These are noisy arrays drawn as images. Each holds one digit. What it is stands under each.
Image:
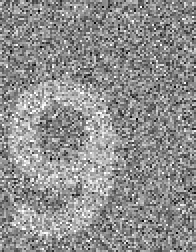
9
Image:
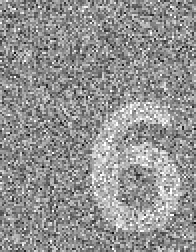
6
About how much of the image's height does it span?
half
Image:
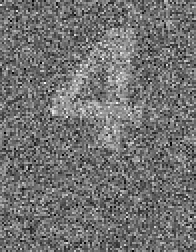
4
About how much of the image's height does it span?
half
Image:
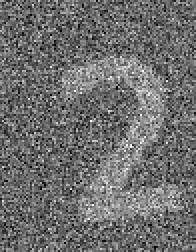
2
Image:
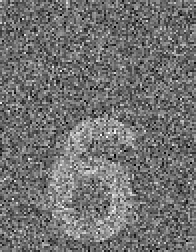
6
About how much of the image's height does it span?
half
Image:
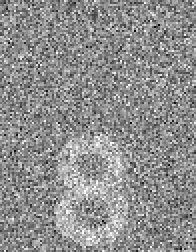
8
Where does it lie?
bottom middle
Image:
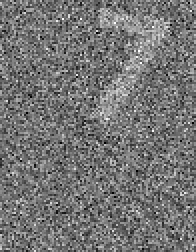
7
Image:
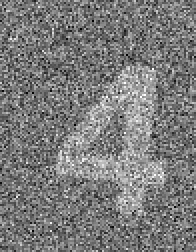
4
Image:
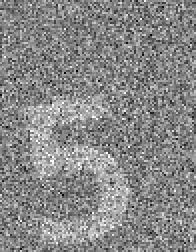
5
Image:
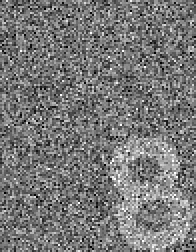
8
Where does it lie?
bottom right
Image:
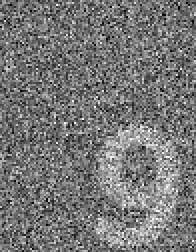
9
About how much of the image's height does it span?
half
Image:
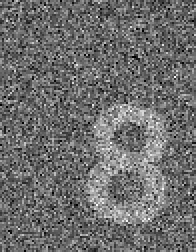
8
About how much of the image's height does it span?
half
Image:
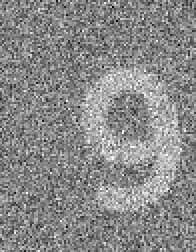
9
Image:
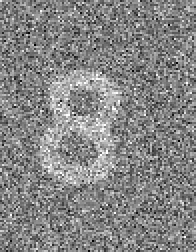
8
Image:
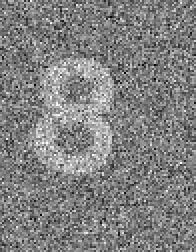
8
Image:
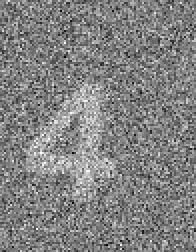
4
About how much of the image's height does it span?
half
